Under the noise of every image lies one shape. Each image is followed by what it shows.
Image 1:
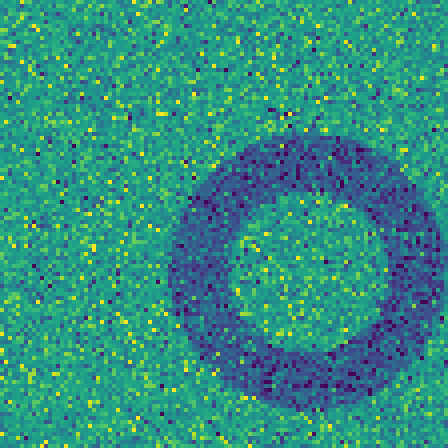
ring
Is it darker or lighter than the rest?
darker
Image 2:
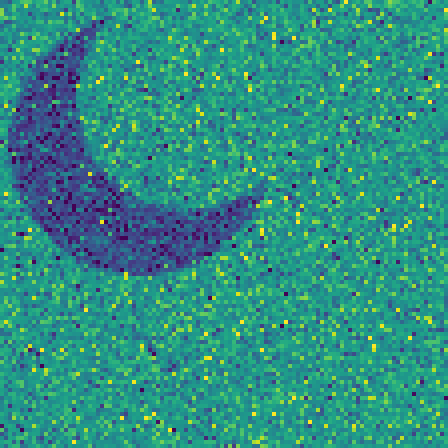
crescent
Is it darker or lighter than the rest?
darker
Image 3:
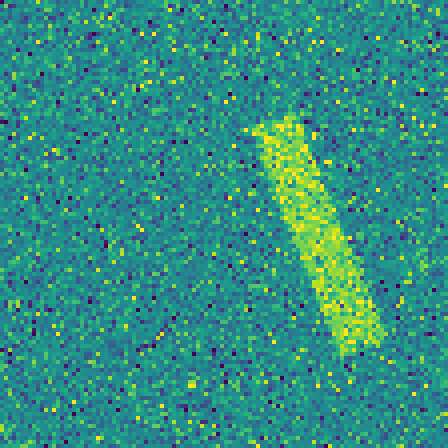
bar
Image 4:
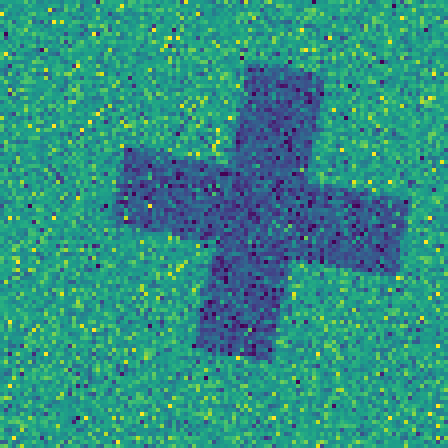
cross
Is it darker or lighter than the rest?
darker
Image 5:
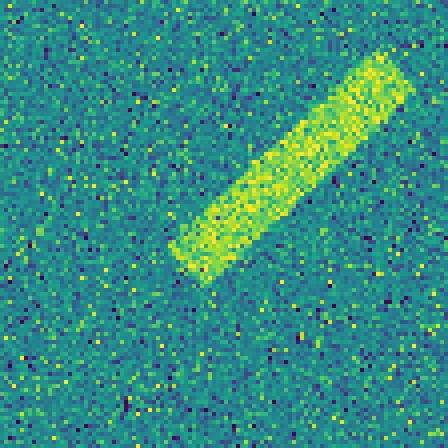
bar
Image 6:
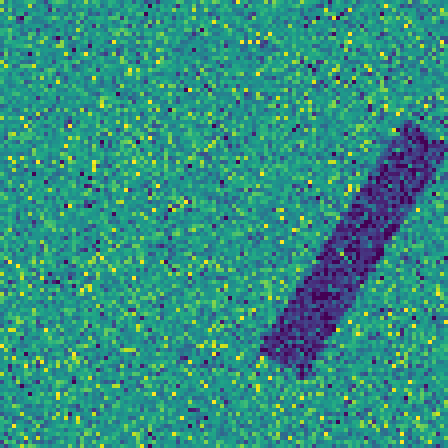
bar
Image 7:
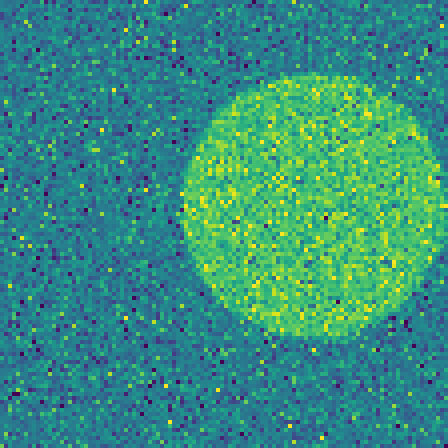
disc
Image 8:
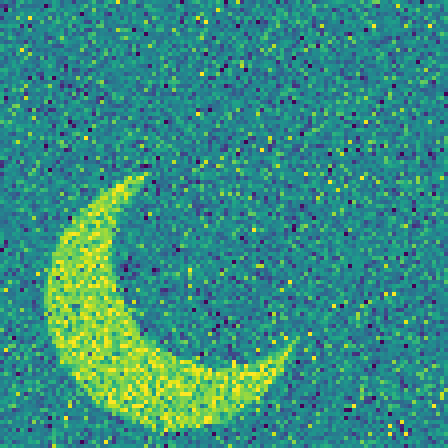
crescent
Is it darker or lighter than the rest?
lighter
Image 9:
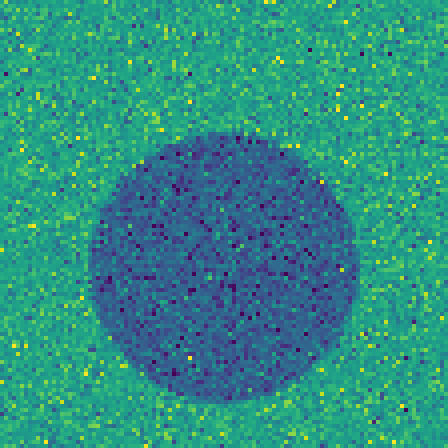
disc
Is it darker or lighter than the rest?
darker
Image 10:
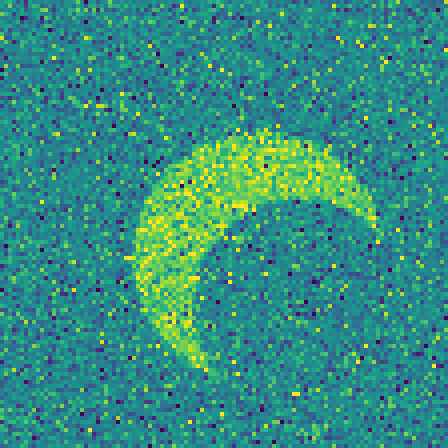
crescent
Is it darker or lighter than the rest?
lighter
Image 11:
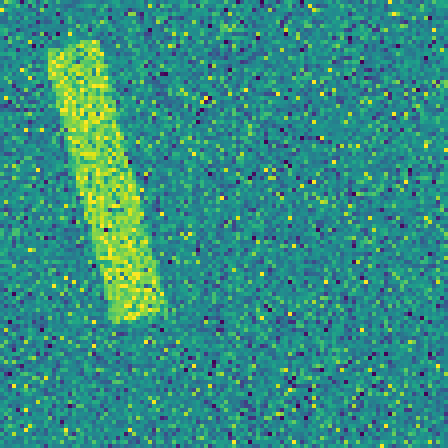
bar
